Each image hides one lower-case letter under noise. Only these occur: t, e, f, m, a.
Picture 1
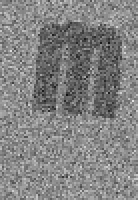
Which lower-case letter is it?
m
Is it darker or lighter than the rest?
darker
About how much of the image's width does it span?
two thirds
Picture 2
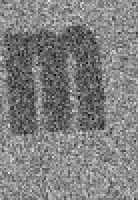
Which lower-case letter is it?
m
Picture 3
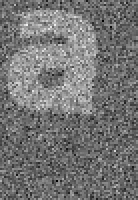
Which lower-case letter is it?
a
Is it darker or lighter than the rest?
lighter
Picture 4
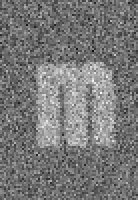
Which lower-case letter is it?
m
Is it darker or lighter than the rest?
lighter
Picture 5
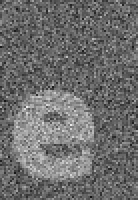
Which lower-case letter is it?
e
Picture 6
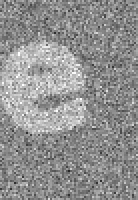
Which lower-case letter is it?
e
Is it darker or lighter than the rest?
lighter
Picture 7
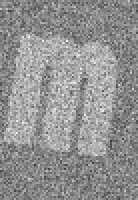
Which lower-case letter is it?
m
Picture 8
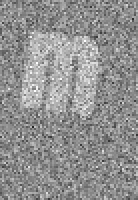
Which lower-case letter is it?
m
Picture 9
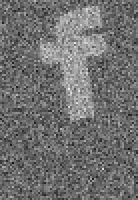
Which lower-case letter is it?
f
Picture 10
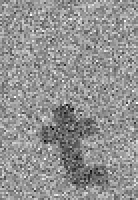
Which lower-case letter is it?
t
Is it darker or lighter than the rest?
darker
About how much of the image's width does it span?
half
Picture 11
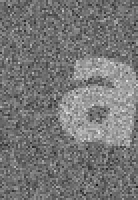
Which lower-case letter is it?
a
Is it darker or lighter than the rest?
lighter
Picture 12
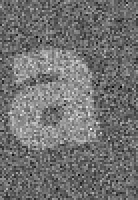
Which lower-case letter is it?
a
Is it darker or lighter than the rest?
lighter
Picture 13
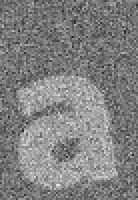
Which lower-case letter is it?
a
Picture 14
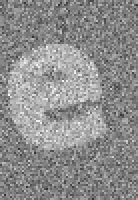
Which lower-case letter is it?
e
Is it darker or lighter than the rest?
lighter
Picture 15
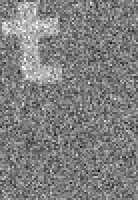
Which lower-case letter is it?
t
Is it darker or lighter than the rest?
lighter
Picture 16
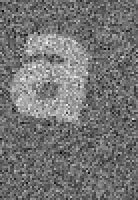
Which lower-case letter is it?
a
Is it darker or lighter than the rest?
lighter
